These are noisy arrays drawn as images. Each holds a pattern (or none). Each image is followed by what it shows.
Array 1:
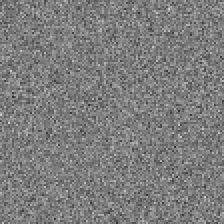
only noise
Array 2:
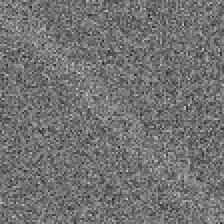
a diagonal band
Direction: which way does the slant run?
top left to bottom right
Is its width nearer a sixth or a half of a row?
a sixth
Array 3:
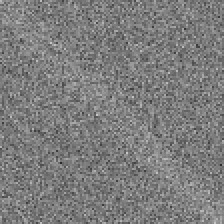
a diagonal band
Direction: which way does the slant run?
top left to bottom right
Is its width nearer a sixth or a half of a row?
a sixth
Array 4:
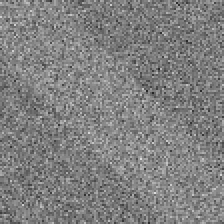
a diagonal band
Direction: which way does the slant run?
top left to bottom right
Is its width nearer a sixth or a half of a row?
a half
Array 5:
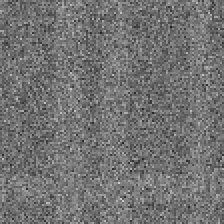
bands of rows crossing bands of columns
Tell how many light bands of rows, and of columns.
1 and 3
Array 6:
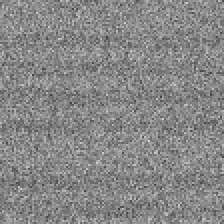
bands of rows
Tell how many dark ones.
6
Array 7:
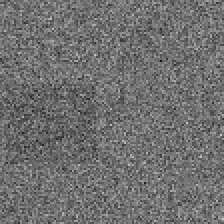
one block
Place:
middle left
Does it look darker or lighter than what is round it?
darker
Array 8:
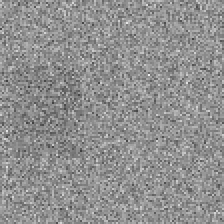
one block
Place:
middle left
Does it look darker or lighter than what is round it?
darker
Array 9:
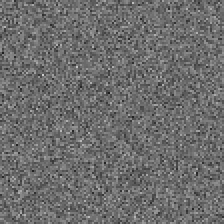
only noise
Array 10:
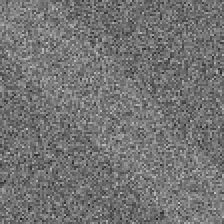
a diagonal band
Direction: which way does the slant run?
top left to bottom right
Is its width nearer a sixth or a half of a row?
a half
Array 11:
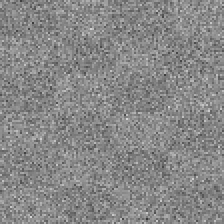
a checkerboard
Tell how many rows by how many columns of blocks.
6 by 4
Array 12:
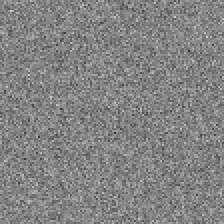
only noise
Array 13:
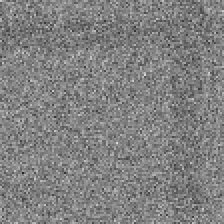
bands of rows crossing bands of columns
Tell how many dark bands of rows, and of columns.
1 and 1
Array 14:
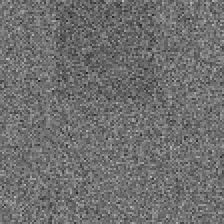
one block
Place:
top middle
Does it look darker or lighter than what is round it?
darker
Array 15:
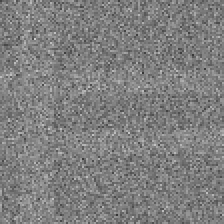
bands of rows crossing bands of columns
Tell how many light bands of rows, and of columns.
2 and 1
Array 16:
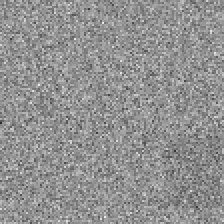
one block
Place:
bottom right
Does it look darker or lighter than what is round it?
darker
